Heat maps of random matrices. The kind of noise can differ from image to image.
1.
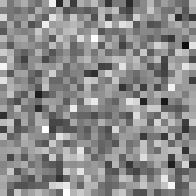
independent entries
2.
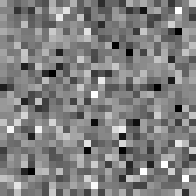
heavy tails
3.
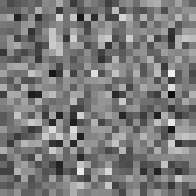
low rank plus noise
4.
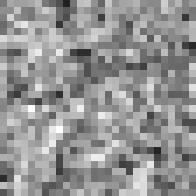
blotchy
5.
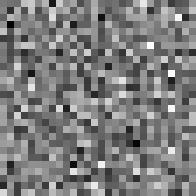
independent entries
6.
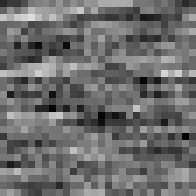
streaked along the rows
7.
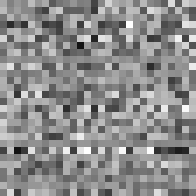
rows of uneven size
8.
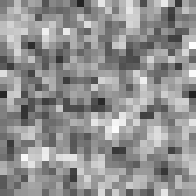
blotchy
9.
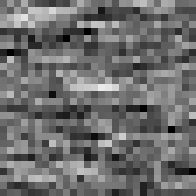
streaked along the rows
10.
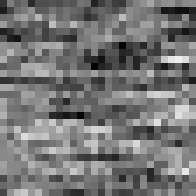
streaked along the rows
